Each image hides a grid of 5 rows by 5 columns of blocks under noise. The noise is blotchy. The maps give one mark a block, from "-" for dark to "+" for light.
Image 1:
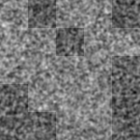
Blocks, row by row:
+-++-
++-++
++++-
-+++-
--++-
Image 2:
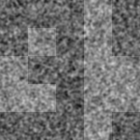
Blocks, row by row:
---+-
-+-+-
+--++
++-++
---+-
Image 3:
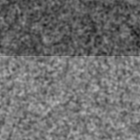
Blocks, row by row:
-----
-----
+++++
+++++
+++++
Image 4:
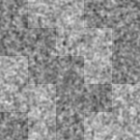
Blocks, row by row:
-++--
--++-
+--+-
++--+
-+-++
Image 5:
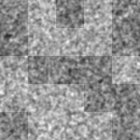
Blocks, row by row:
-+-+-
-+++-
+---+
+++--
-+++-
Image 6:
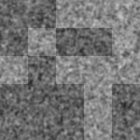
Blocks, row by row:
--+++
-+--+
+-+++
---+-
---+-
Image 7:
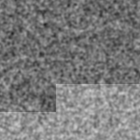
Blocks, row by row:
-----
-----
-----
--+++
+++++
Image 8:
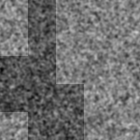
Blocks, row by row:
+-+++
+-+++
--+++
---++
+--++
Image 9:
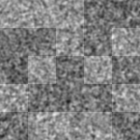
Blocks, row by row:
+++--
--+-+
-+-+-
+---+
-+++-
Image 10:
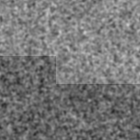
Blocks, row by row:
+++++
+++++
--+++
-----
-----
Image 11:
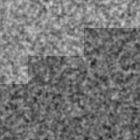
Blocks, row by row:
+++++
+++--
+----
-----
-----
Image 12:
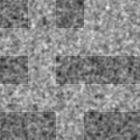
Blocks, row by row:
-+-++
+++++
-+---
+++++
--+--
